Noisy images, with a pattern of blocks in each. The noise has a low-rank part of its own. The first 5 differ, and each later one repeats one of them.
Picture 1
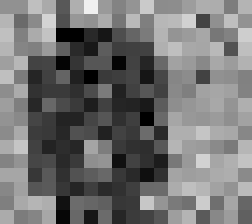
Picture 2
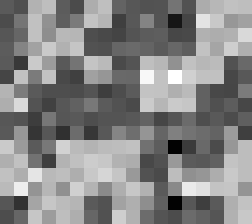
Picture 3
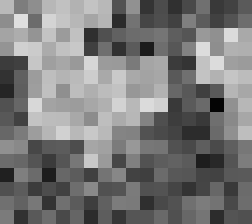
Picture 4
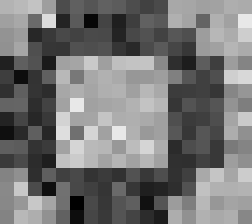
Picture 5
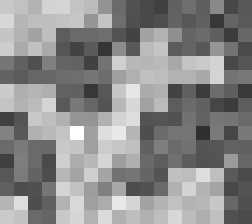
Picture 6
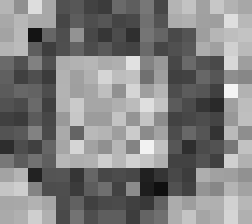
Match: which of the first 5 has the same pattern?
4
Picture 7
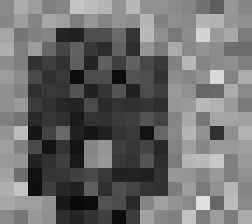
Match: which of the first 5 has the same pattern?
1
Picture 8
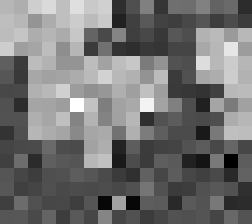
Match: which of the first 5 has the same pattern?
3
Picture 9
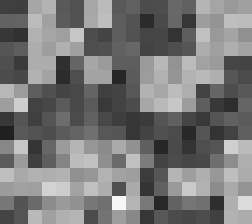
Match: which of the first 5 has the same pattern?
2
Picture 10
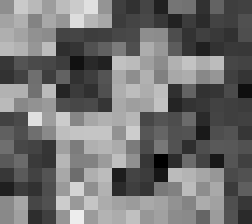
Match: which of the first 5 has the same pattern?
5
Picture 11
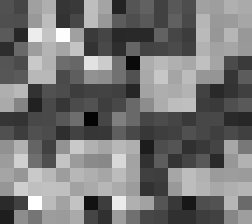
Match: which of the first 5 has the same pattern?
2
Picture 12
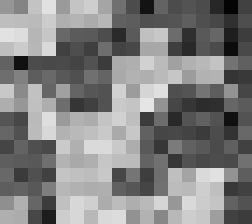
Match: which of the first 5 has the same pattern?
5
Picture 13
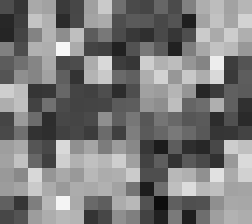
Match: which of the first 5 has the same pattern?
2
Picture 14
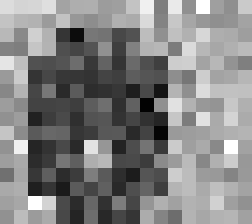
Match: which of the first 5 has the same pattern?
1
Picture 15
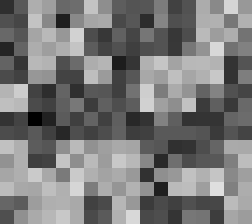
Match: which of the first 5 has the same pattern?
2
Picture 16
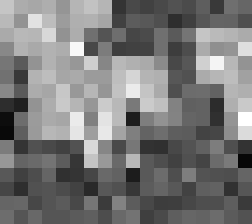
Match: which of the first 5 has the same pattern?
3
